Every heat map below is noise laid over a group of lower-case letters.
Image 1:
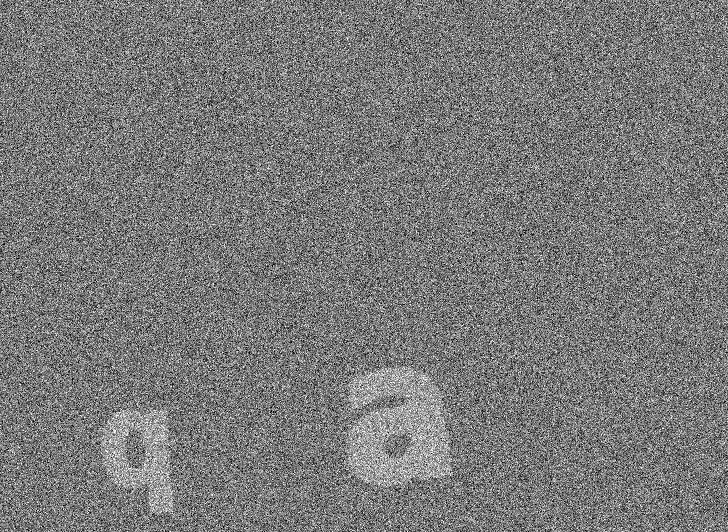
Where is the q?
bottom left
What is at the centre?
nothing
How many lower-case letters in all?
2
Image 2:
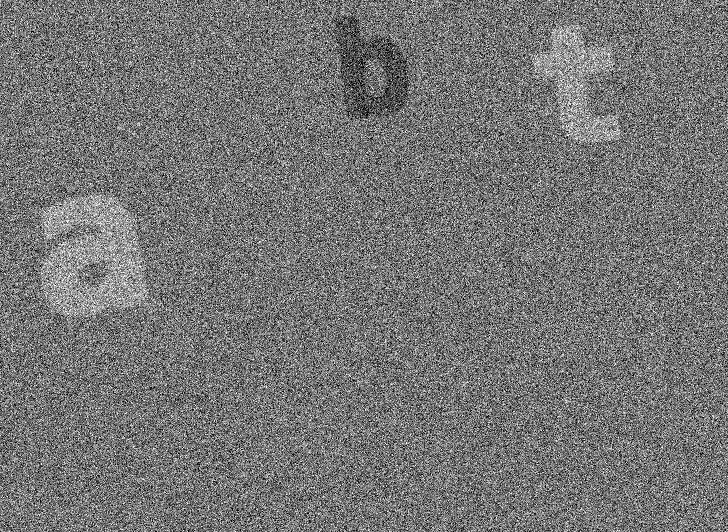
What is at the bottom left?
nothing
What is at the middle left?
a
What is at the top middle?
b
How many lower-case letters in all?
3
